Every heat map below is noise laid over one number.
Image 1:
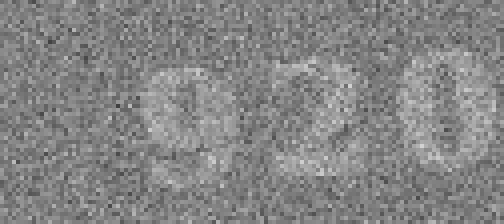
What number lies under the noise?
920
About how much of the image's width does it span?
two thirds
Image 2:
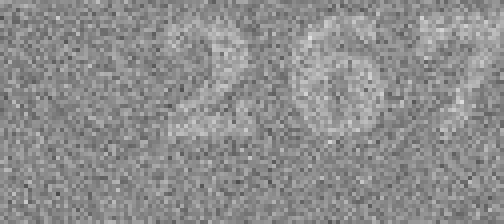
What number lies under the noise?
267
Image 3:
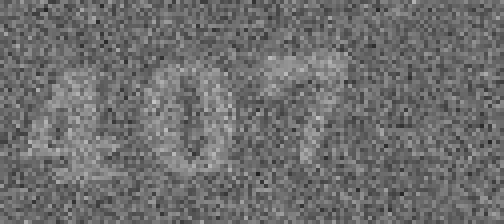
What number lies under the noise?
407
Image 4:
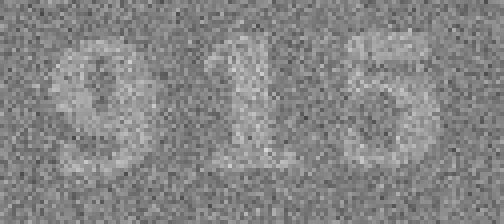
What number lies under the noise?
915
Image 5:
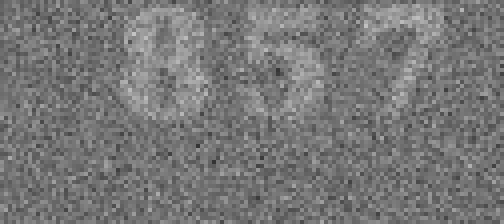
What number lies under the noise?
857
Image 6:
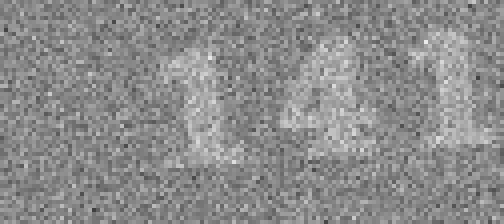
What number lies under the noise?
141
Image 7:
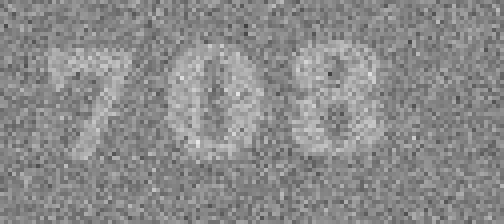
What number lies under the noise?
708
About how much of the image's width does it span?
two thirds
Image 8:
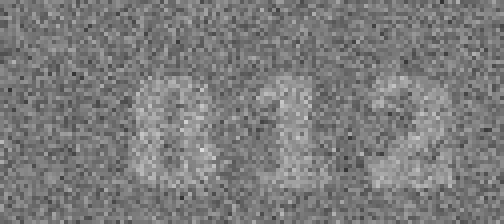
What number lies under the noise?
812
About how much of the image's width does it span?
two thirds
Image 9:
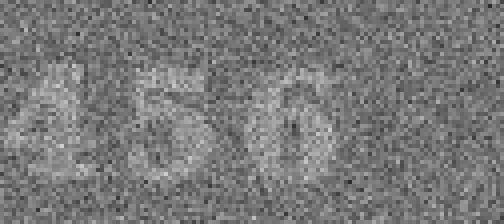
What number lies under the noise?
456
